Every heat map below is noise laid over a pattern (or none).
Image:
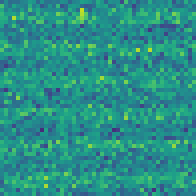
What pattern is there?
horizontal stripes
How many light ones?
6
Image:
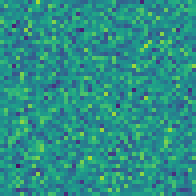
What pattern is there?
only noise
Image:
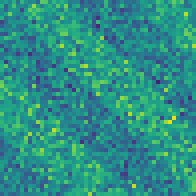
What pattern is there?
diagonal stripes
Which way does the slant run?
top left to bottom right
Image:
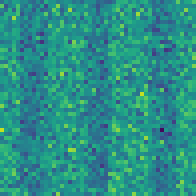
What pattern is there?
vertical stripes
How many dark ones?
3
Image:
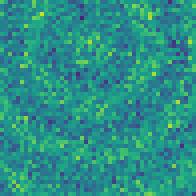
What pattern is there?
rings round one point
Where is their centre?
top middle
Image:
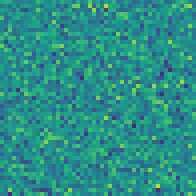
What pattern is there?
only noise
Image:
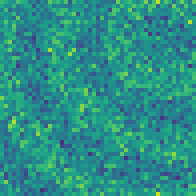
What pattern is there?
rings round one point
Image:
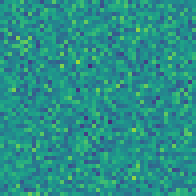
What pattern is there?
only noise
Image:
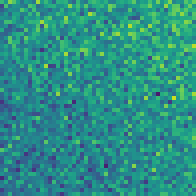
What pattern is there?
a smooth slope
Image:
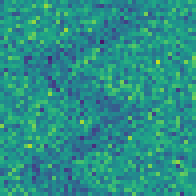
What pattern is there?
a wavy band
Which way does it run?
top to bottom
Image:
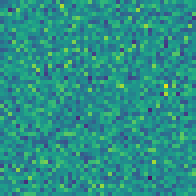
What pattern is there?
only noise
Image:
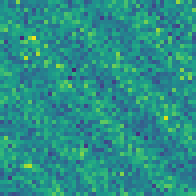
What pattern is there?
diagonal stripes
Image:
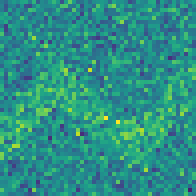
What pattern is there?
a wavy band
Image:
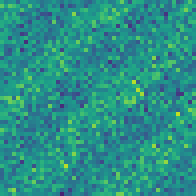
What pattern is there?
diagonal stripes
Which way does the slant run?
bottom left to top right
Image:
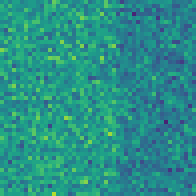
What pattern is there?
a sharp edge
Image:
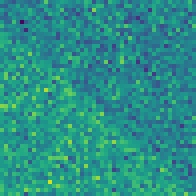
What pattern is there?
a sharp edge
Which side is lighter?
bottom left
